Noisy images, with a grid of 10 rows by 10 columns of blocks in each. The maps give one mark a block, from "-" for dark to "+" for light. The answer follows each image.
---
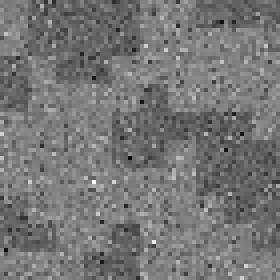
+ - - - - + + - - -
+ - - - - + + + + +
- + - - + + + + + +
- + + + + - + + + +
+ + + + - - - - - +
+ + + + - - + - - -
+ + + + + + + - - -
- + + + + + + + - -
- - + + - + + + + -
+ + + - - + + + + +
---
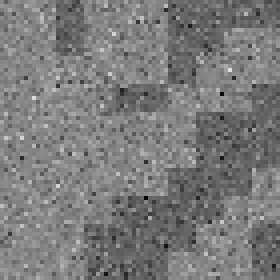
+ + - + + + - - - -
+ + - + + + - - + +
+ + + + + + - + + +
+ + + + - - + + + -
+ + + + + + + - - -
+ + + + + + + - - -
+ + + + + + - - - +
+ + + + - - - - + +
+ + + - - - - + + -
+ + + - - - + + + -
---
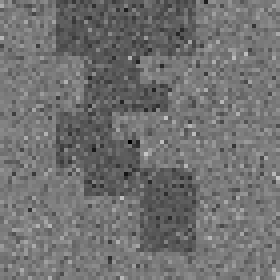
+ + - - - - - + + +
+ + - - - - - + + +
+ + + - - + + + + +
+ + + - - - + + + +
+ + - - + + + + + +
+ + - - - + + + + +
+ + + - - - - + + +
+ + + + + - - + + +
+ + + + + - - + + +
+ + + + + + + + + +
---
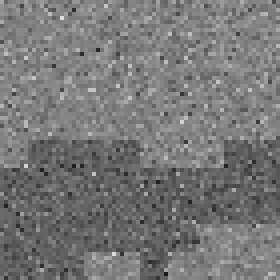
+ + + + + + + + + +
+ + + + + + + + + +
+ + + + + + + + + +
+ + + + + + + + + +
+ + + + + + + + + +
+ - - - - + + + - -
- - - - - - - - - -
- - - - - - - - - -
- - - - - - - + + +
- - - + + - + + + +
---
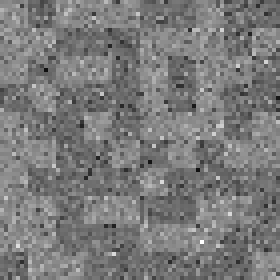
+ - + + + - - + - -
+ + - - - + + + - +
+ - + + - + - + + -
- + - - - + - + - -
+ - - + - + + + - +
+ + - - + - + - + +
+ - - - - + - - - -
+ + - + + - - + + -
+ + - - - + + + - -
- + + - - - - - - +
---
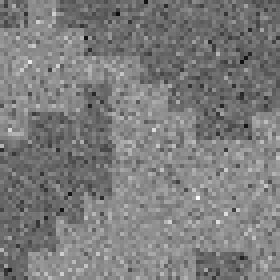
- + - - - - - - - -
+ + + - - - - - - -
+ + + + + - - - - -
+ + + - + + - - - -
+ - - - + + + - - +
- - - - + + + + + +
- - - - + + + + + +
- - - + + + + + + +
- - + + + + + + + +
- + + + + + + - - +
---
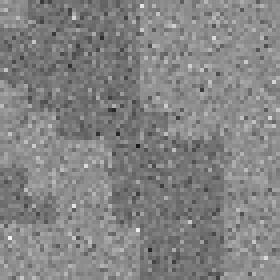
+ - - - - + + + + +
- - - - - + + + + +
- - - - - + + + + +
+ - - - - + + + + +
+ + - - - - + + + +
+ + + + - - - - + +
- + + + - - - - + +
- - + + - - - - + +
+ + + + + - - - + +
+ + + + + - - - + +
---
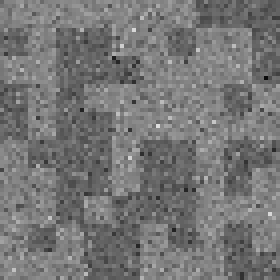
+ + + + + + + - - -
- + - - + + - + + -
+ + - - - + + + + -
- + - + + + + + - +
- + - - + + + + + +
+ - - - + - - + - -
+ + - - + - - + - +
+ + - + - - - + + +
+ - + - - + - + - +
+ + + - - + + + - -
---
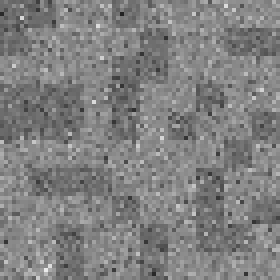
- - + + - + + + + +
- + + + + - + + - -
+ + + + - - + + + +
- - - + - + + - + +
- - - + - + - + + -
+ + + + + + + + - +
+ - - - + + + - + +
+ + + + - + + - + -
+ + - + + - + - - +
+ + - + + - + + + +
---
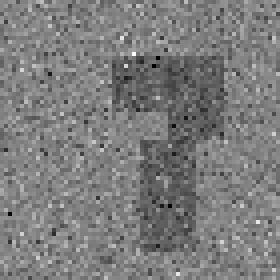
+ + + + + + + + + +
+ + + + + + + + + +
+ + + + - - - - + +
+ + + + - - - - + +
+ + + + + + - - + +
+ + + + + - - + + +
+ + + + + - - + + +
+ + + + + - - + + +
+ + + + + - - + + +
+ + + + + + + + + +
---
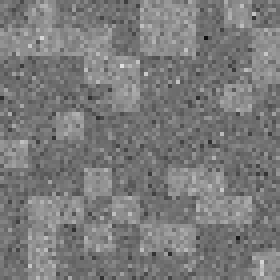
- + - - - + + - + -
+ + + + - + + - - +
- - - + + - - - - +
- - - - + - - - + -
- - + - - - - - - -
+ - - - - - - - - -
- - - + - - + + - -
- + + - + - - + + -
- + - + - + + - - -
- + - - - - - - - +
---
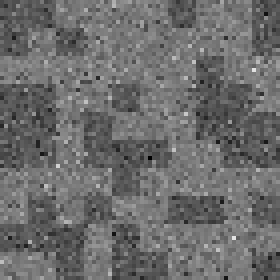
- - + + + + - + + -
- + - + + + + + + -
+ + + + + + + - + +
- - + + - + + - - +
- - + - + + + - - -
- - + - - - + + - -
+ + + + - + + + + +
+ - + - + + - - + -
- - - + - + + + + +
+ + - + - - + + + -
